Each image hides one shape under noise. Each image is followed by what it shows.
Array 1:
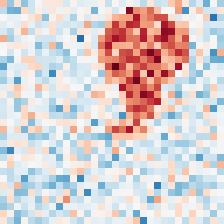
pear
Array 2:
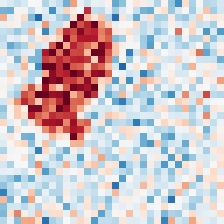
footprint
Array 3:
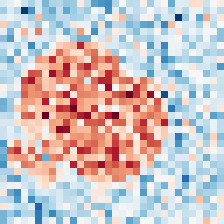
apple
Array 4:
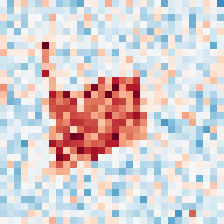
flag
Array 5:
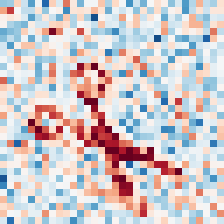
pair of scissors
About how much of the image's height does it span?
two thirds
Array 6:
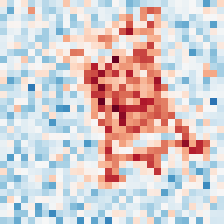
chess rook
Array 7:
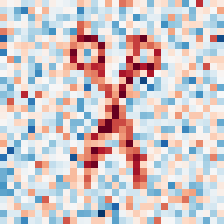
pair of scissors
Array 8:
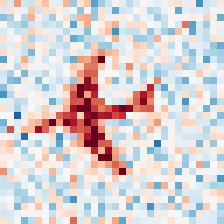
airplane
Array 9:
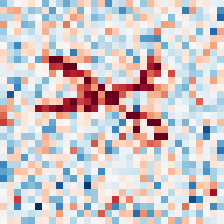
pair of scissors
